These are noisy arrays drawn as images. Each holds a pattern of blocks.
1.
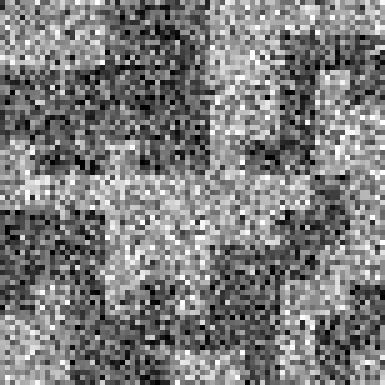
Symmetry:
no symmetry
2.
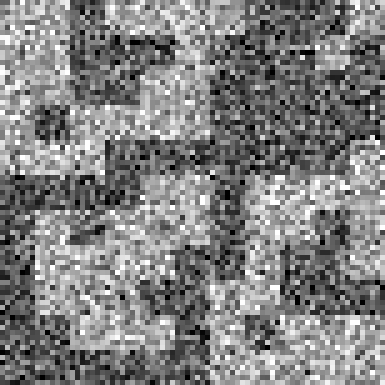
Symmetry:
mirrored about the diagonal from the bottom left
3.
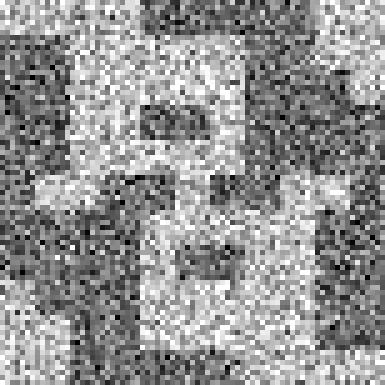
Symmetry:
the same after a half turn
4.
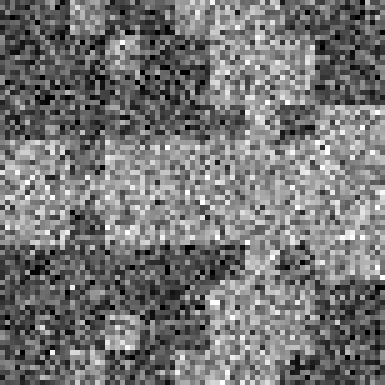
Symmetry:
top and bottom mirror each other
